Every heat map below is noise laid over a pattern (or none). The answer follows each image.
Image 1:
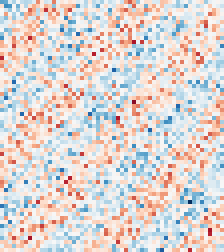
diagonal stripes
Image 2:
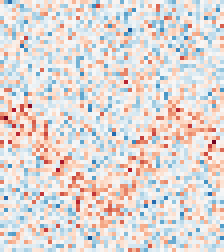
a wavy band
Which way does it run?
left to right
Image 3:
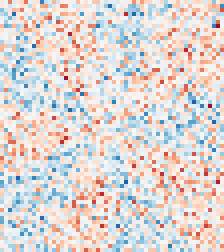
spokes from one point
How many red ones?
5
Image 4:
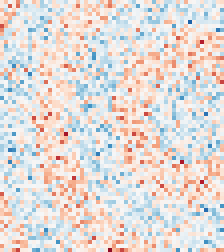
rings round one point
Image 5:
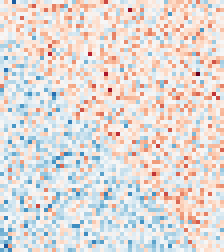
a sharp edge
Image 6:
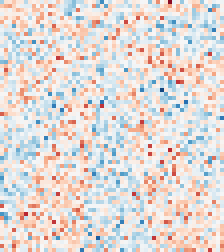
spokes from one point
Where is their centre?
top middle
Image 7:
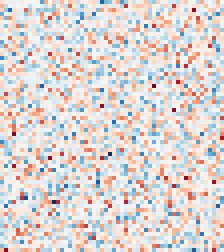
only noise
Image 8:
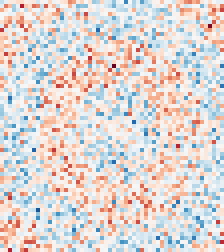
rings round one point
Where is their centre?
centre
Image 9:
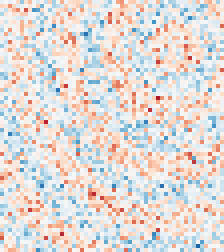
rings round one point
